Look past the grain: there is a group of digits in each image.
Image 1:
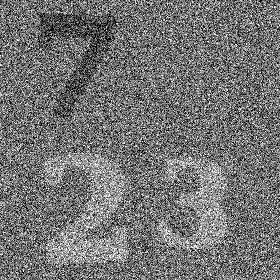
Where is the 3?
bottom right
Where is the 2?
bottom left
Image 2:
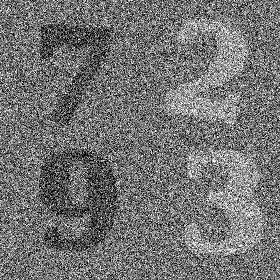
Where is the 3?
bottom right
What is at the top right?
2
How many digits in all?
4
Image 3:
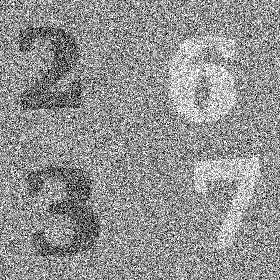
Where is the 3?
bottom left
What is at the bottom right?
7
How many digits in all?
4
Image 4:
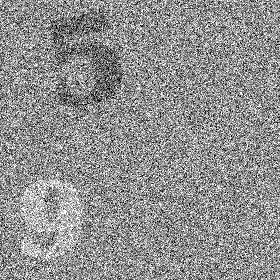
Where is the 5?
top left
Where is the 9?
bottom left
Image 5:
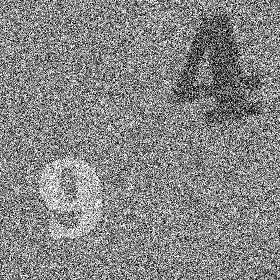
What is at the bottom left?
9
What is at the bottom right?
nothing
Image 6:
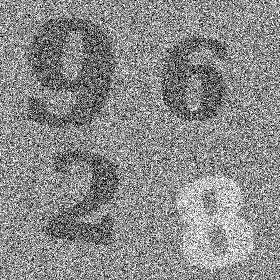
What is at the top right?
6
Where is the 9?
top left
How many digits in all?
4
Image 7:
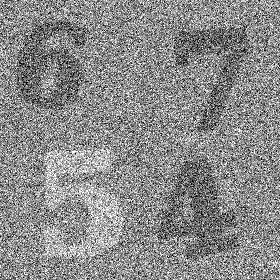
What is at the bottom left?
5
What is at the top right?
7
